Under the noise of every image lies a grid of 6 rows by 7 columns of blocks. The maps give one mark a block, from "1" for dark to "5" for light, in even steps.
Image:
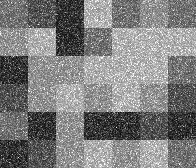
3215343
4513555
1445553
2454542
3141121
1245453
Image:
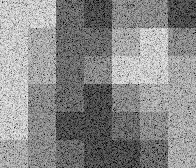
5521331
5422453
5423554
5321344
5311234
4321124
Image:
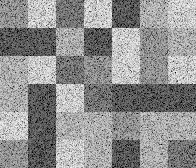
3525145
1141534
4523535
4152111
5144344
3154142
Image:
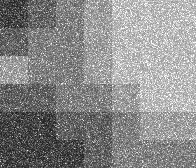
1234555
2334555
4334555
2233455
1122344
1112333
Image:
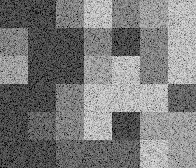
1135345
3113135
4114535
1135552
1235144
1122254
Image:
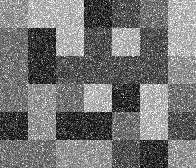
4551235
3152525
3122224
3435153
1411352
3344214
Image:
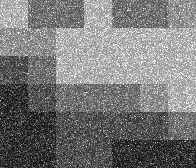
5335334
4455555
2355555
1233345
1122223
1122111
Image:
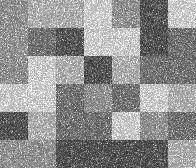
3445315
3215512
3541422
5523254
1422532
3311114
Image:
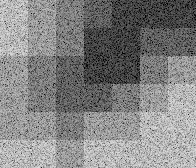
5432111
5431122
4321134
4322345
4434455
5545555
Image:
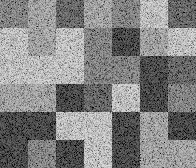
3424352
5453145
5553312
4412513
1155141
1315144
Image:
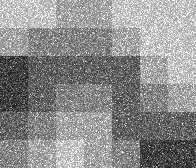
5544555
4333455
1222245
1233234
2344222
3454311
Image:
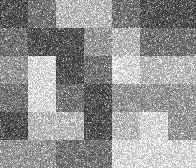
1244211
2113422
3512544
2521333
1441453
3322555
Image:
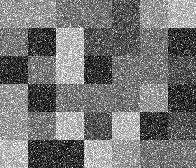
4433245
3152231
1351332
4133341
4352512
5115433
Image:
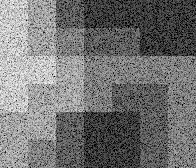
5421111
5432211
5543333
5443223
4421123
4321123
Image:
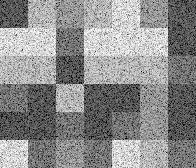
1434531
5525551
4414442
2141131
1121231
5232542
